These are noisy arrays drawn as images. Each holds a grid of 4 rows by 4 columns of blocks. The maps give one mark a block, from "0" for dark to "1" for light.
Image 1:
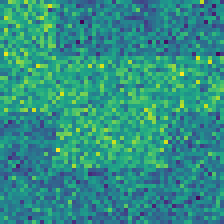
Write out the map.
1 0 0 0
1 1 1 1
0 1 1 0
0 0 0 0
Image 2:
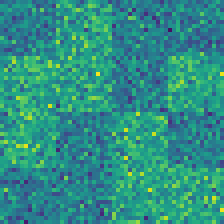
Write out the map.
0 1 0 0
1 1 0 1
1 0 1 0
0 0 1 1
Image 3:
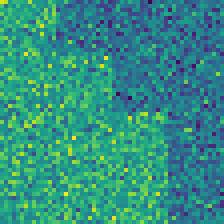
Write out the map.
1 0 0 0
1 1 0 0
1 1 1 0
1 1 1 0
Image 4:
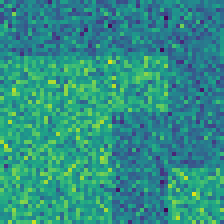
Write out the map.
0 0 0 0
1 1 1 0
1 1 0 0
1 1 0 1
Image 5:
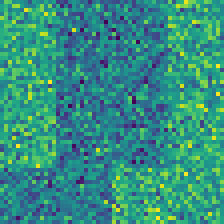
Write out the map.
1 0 0 1
1 0 0 1
1 0 0 1
0 0 1 1
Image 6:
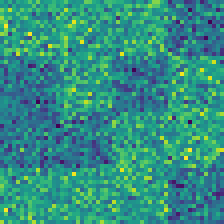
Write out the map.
1 1 1 0
0 1 0 1
0 0 1 1
1 1 1 0
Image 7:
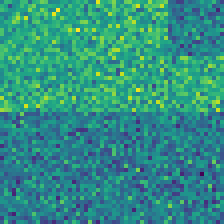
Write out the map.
1 1 1 0
1 1 1 1
0 0 0 0
0 0 0 0
